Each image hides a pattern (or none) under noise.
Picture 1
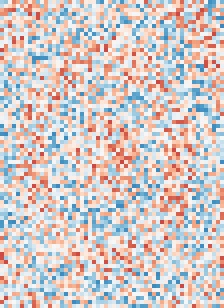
rings round one point
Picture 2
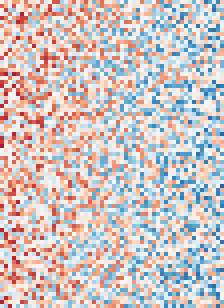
a smooth slope
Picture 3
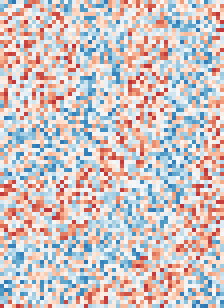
rings round one point
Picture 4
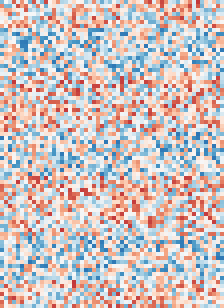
horizontal stripes
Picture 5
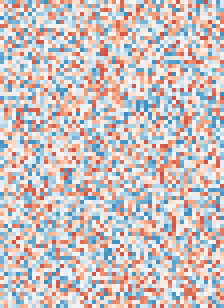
only noise
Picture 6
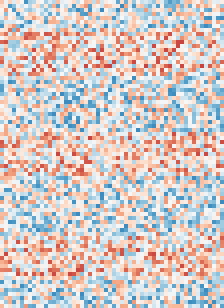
horizontal stripes
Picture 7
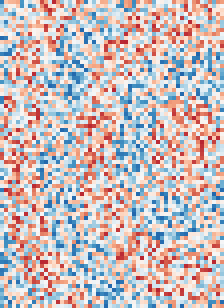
rings round one point
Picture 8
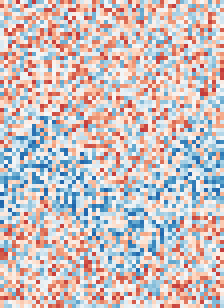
a wavy band
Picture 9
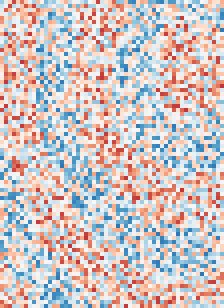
rings round one point
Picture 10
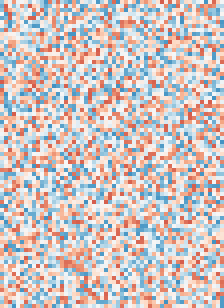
only noise
